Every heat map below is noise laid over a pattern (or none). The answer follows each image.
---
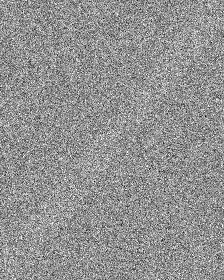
a diagonal band
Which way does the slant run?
bottom left to top right
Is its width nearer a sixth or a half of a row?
a sixth
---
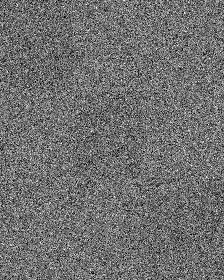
blocks along the diagonal
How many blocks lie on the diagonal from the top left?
3
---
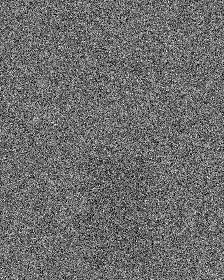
one block
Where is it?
bottom middle
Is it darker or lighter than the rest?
darker
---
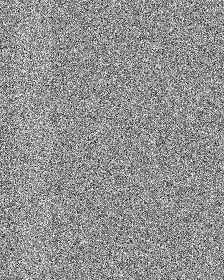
one band of columns
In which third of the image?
left
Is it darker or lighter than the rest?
lighter
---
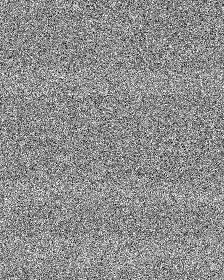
bands of rows
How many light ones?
3
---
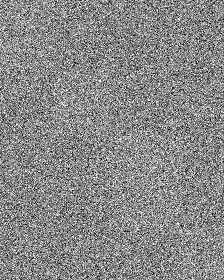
blocks along the diagonal
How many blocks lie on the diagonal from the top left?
4
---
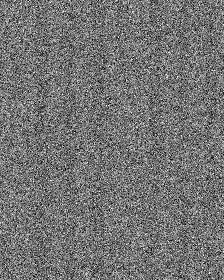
bands of columns
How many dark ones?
6
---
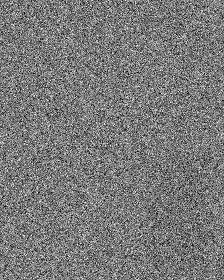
one block
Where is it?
bottom right
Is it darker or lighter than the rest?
darker
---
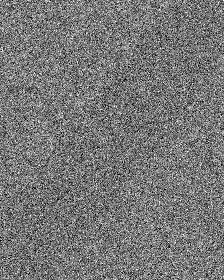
a diagonal band
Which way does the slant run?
bottom left to top right
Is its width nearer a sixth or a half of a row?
a half
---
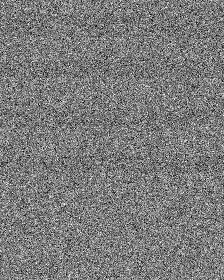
bands of rows
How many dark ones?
4
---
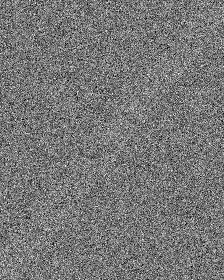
a diagonal band
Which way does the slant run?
bottom left to top right
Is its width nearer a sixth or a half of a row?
a sixth
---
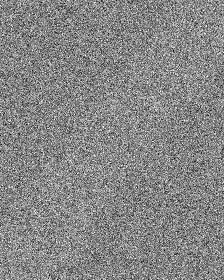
a diagonal band
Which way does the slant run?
bottom left to top right
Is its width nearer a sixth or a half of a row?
a half
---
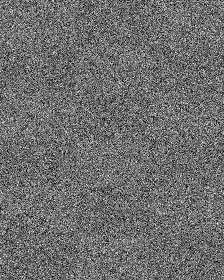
a checkerboard
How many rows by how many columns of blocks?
6 by 3
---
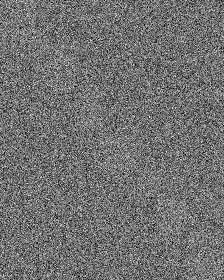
blocks along the diagonal
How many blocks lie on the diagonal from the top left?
7
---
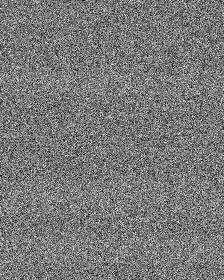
bands of rows
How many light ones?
3
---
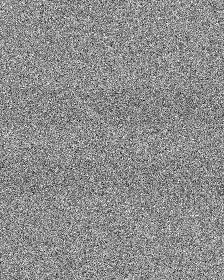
bands of rows
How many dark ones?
2
